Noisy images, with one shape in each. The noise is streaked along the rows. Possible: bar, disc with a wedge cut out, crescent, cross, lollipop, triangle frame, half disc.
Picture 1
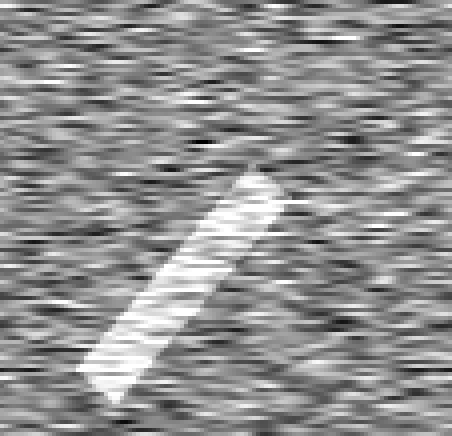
bar
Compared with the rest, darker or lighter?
lighter
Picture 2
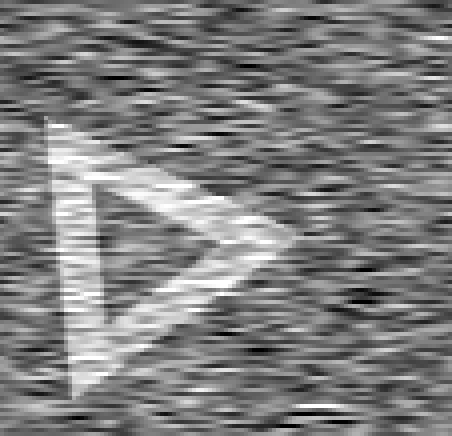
triangle frame
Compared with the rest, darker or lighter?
lighter
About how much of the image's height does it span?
two thirds
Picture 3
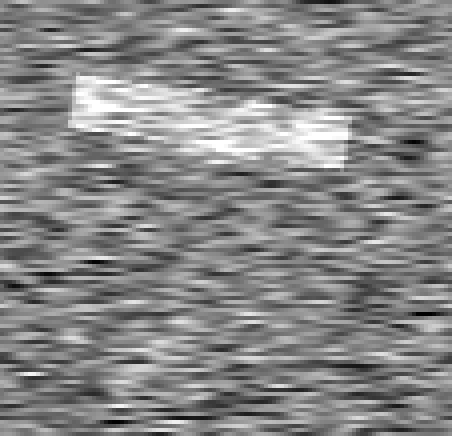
bar
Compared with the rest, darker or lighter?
lighter
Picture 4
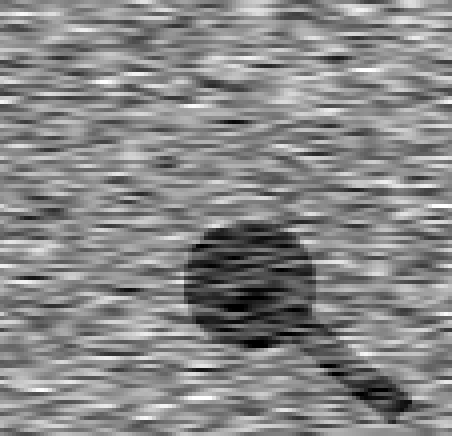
lollipop
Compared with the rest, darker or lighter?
darker
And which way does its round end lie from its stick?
up and left
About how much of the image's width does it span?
half
